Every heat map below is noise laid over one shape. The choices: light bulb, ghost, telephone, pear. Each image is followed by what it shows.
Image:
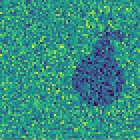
pear
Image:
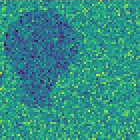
light bulb
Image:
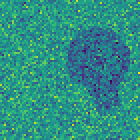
light bulb
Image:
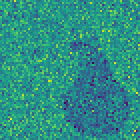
pear
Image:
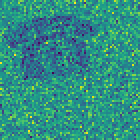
telephone
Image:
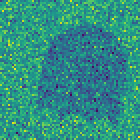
ghost
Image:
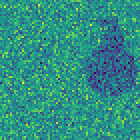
pear
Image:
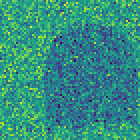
ghost
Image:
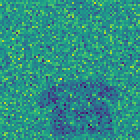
telephone
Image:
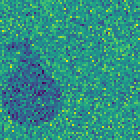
pear
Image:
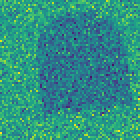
ghost
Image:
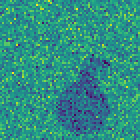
pear
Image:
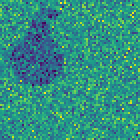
pear
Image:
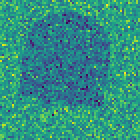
ghost
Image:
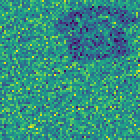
telephone
